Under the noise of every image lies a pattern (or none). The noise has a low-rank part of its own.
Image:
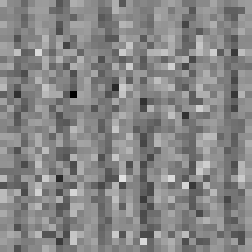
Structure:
vertical stripes
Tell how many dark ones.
6
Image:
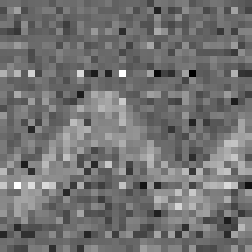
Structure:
a wavy band
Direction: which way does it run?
left to right
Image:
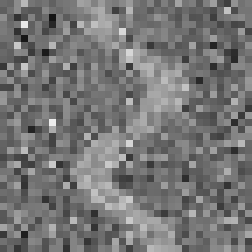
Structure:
a wavy band
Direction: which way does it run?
top to bottom
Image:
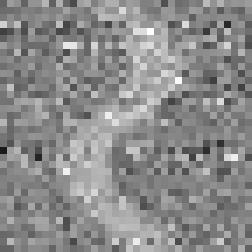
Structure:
a wavy band
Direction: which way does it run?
top to bottom
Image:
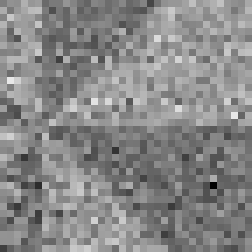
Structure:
spokes from one point
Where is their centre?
middle left
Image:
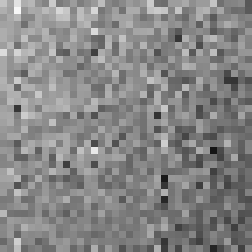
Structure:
a smooth slope
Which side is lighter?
top left
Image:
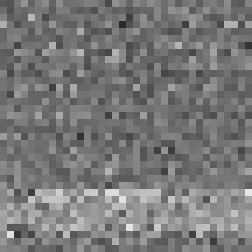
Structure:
one horizontal stripe
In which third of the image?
bottom
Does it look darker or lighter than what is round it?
lighter
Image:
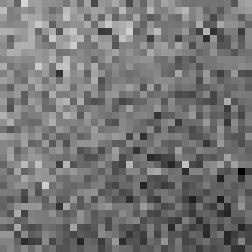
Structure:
a smooth slope
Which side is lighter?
top left
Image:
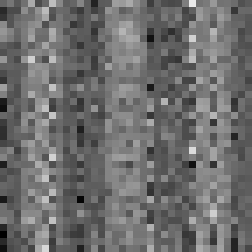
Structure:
vertical stripes
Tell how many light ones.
3
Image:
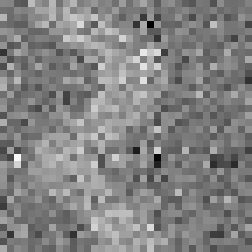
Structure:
a wavy band
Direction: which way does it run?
top to bottom
